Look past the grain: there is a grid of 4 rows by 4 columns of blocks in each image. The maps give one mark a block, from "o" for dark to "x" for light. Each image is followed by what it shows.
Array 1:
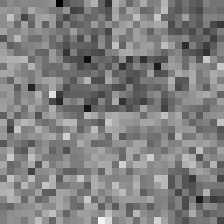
x o x o
x o o x
x x x x
x x x o
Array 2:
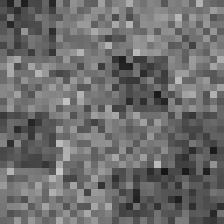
o x x x
x x o x
o x x o
x x o o
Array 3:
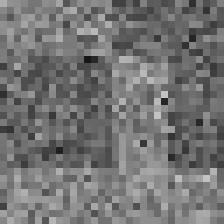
x x o o
o o x o
o o x o
x x x x
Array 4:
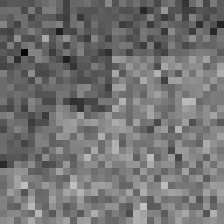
o o o o
o o x x
o x x x
x x x x
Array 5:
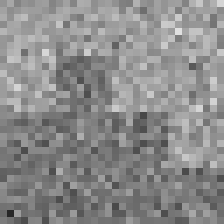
x x x x
x o x x
o o o x
o o o o
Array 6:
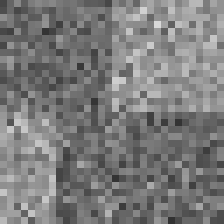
o o x x
o o x x
x o o o
x o o o
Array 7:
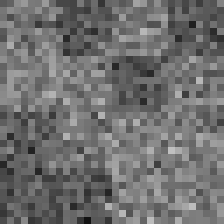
x o x o
x x o x
o x x x
o o x x
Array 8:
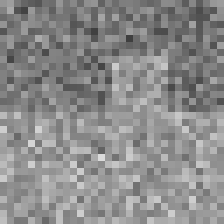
o o o o
o o x o
x x x x
x x x x
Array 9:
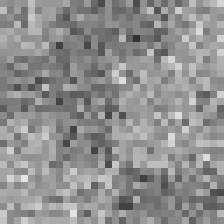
x o o x
o o x x
x o x x
x x o o
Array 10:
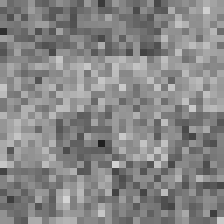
o o o x
x x x x
x o x o
o x o o
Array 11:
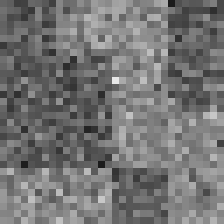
o x x o
o o x o
o o x x
x x o x
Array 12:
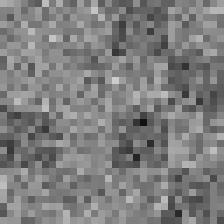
x x o x
x x x o
o x o x
x x x o
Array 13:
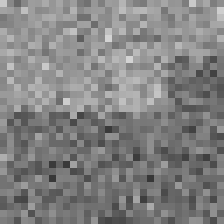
x x x x
x x x o
o o o o
o o o o
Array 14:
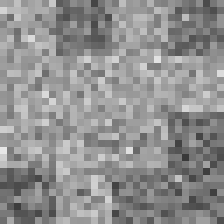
x o x o
x x x x
x x x o
o x o o
